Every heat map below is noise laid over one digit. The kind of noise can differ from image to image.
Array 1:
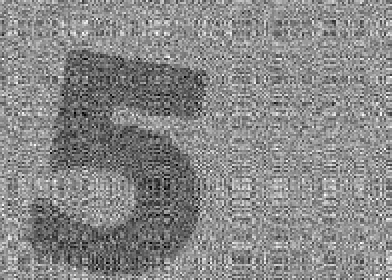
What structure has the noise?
low rank plus noise
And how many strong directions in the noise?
one
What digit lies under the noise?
5
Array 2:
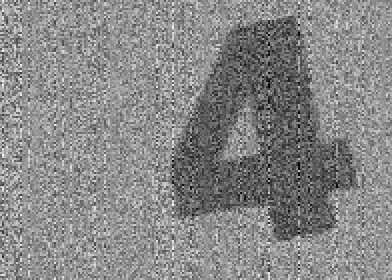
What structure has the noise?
columns of uneven size
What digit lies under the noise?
4
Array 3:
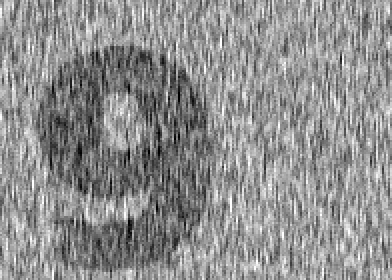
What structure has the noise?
streaked along the columns
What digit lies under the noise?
9
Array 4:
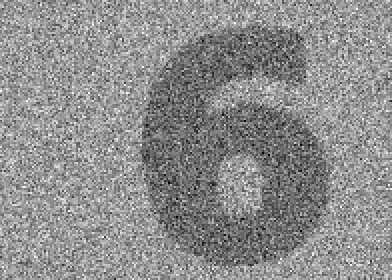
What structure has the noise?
independent entries
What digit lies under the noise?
6
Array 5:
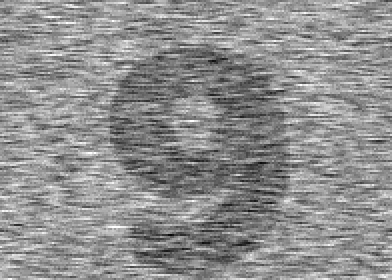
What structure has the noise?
streaked along the rows
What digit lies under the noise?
9
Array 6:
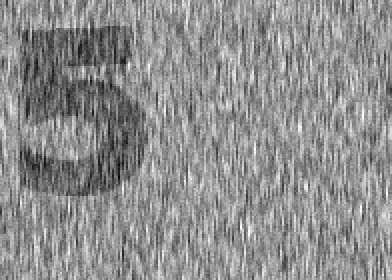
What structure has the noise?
streaked along the columns
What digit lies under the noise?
5
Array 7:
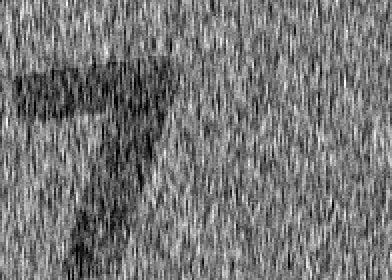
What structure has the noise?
streaked along the columns
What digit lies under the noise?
7
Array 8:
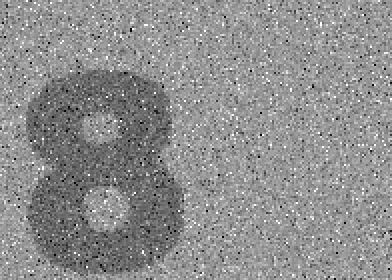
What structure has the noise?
heavy tails
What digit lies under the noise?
8
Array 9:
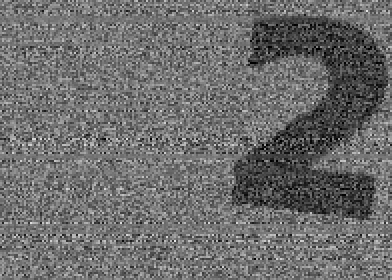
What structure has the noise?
rows of uneven size
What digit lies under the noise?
2
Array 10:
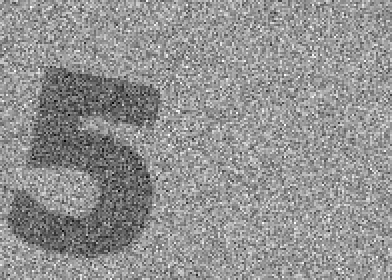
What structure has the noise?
independent entries
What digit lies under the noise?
5
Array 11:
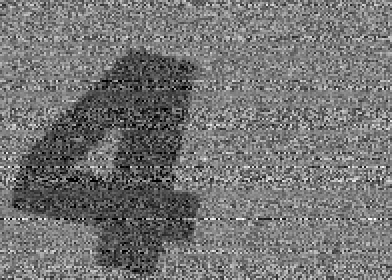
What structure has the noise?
rows of uneven size
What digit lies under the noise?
4
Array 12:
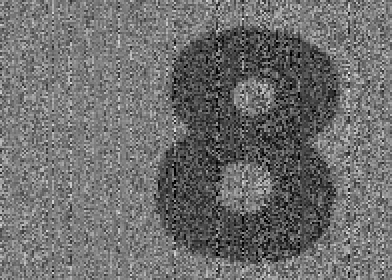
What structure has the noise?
columns of uneven size
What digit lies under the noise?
8
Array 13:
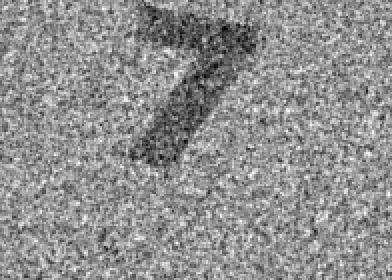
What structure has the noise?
blotchy
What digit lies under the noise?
7
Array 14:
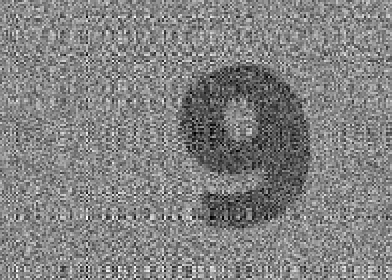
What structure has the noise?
low rank plus noise
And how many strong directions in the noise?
one
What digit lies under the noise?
9
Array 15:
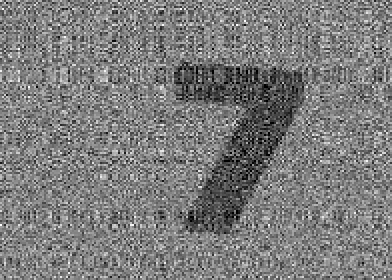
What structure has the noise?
low rank plus noise
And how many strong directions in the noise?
two
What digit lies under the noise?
7
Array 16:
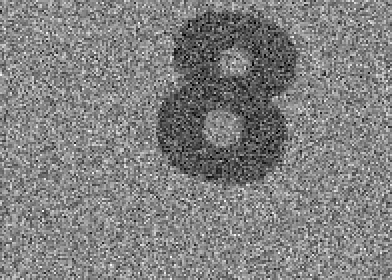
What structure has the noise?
independent entries
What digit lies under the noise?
8
